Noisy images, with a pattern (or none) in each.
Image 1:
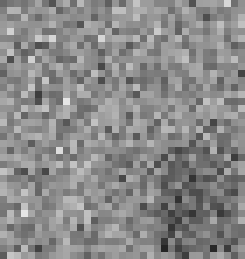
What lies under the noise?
one block
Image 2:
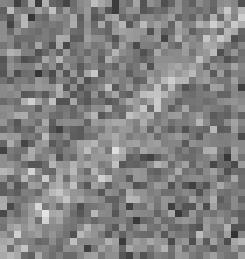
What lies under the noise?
a diagonal band
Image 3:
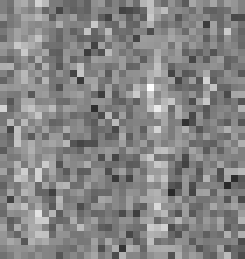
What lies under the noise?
bands of columns
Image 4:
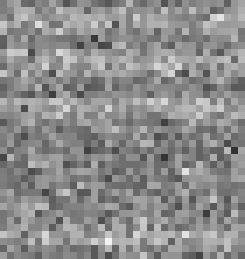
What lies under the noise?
bands of rows
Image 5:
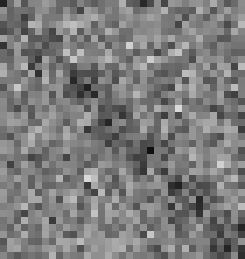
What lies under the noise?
blocks along the diagonal
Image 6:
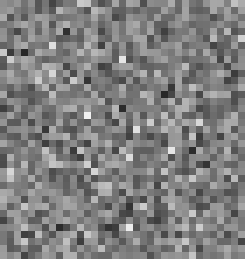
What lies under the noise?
only noise
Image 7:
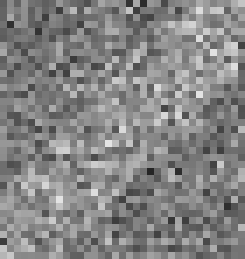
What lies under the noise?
a diagonal band
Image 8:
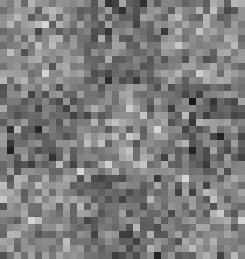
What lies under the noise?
a checkerboard
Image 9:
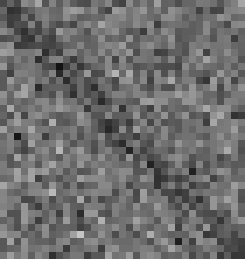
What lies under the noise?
a diagonal band
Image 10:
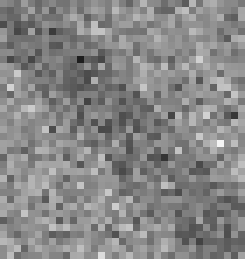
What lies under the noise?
a diagonal band
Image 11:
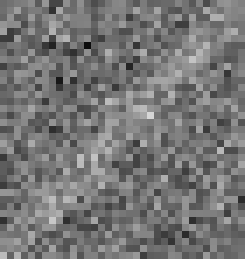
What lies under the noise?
a diagonal band
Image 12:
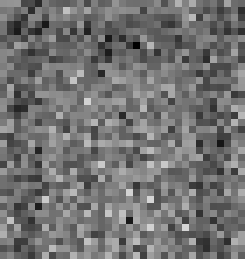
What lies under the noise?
bands of rows crossing bands of columns
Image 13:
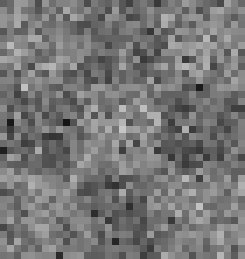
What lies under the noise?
a checkerboard
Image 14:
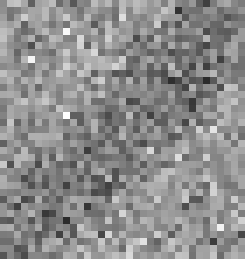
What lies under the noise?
a diagonal band
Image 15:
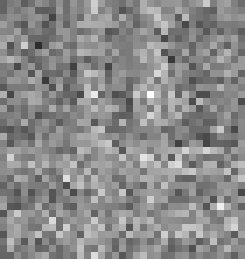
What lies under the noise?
bands of rows crossing bands of columns
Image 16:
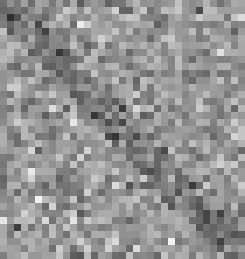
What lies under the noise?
a diagonal band
